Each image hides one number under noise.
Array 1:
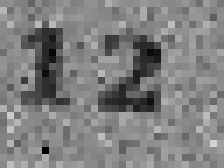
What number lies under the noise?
12
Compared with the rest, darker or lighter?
darker
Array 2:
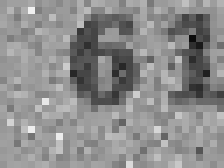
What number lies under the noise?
61
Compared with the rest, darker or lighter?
darker
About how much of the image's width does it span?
two thirds
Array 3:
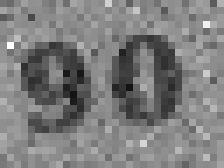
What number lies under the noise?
90
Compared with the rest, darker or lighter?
darker
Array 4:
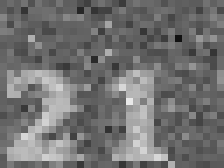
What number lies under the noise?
21
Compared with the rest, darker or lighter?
lighter
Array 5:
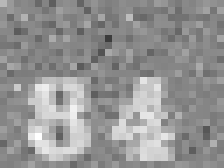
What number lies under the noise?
84
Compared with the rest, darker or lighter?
lighter
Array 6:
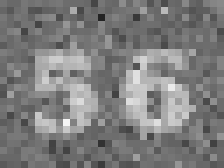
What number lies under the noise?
56
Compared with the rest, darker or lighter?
lighter
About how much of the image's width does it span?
two thirds
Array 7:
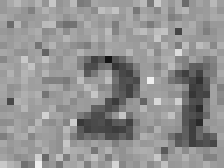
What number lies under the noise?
21
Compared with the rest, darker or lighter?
darker
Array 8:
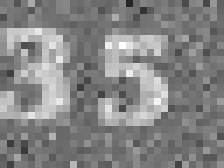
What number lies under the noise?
35
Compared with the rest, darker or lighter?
lighter
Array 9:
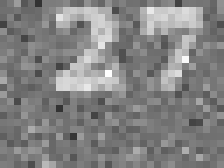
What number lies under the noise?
27
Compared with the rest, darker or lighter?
lighter
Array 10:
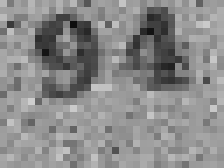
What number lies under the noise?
94
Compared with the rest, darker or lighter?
darker
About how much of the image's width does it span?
two thirds
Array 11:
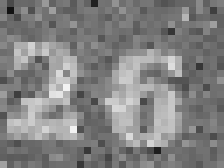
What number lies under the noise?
26
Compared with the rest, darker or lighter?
lighter
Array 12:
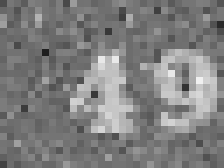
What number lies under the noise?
49
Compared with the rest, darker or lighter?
lighter
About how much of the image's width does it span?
two thirds
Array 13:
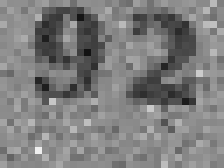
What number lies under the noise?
92
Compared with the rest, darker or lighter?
darker
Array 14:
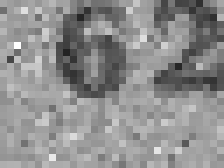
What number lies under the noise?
62
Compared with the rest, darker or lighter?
darker
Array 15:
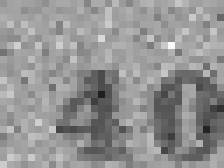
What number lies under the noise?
40
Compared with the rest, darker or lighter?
darker
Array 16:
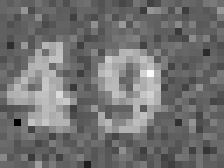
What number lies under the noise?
49
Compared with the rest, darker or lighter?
lighter
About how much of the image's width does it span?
two thirds
